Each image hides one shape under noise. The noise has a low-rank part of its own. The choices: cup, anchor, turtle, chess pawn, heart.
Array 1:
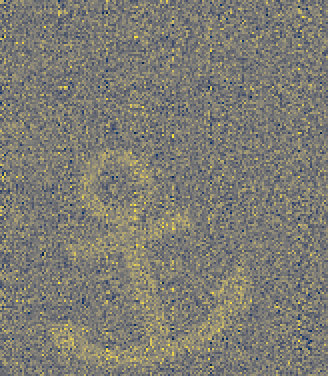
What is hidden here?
light anchor
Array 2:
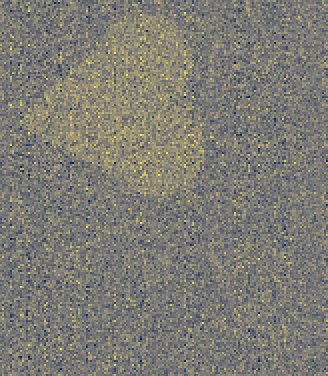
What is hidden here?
light heart
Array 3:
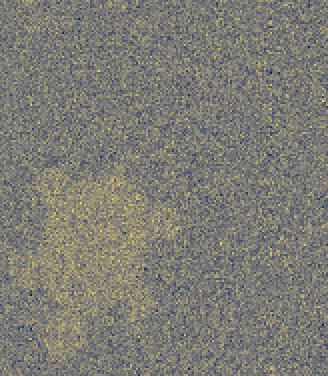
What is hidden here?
light turtle
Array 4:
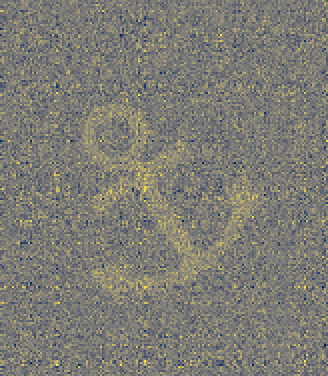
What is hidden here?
light anchor
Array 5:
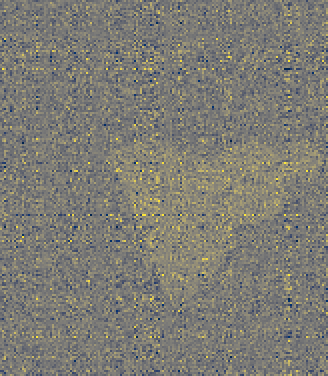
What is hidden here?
light chess pawn
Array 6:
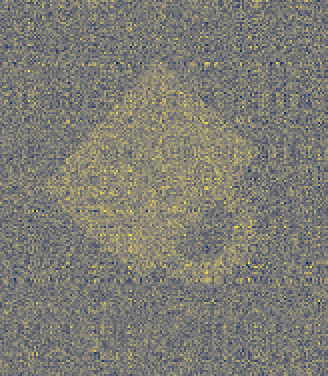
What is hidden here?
light cup
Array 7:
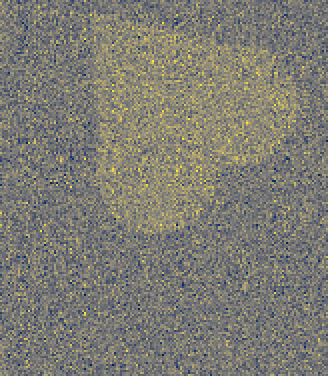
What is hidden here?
light heart
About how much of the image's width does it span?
two thirds
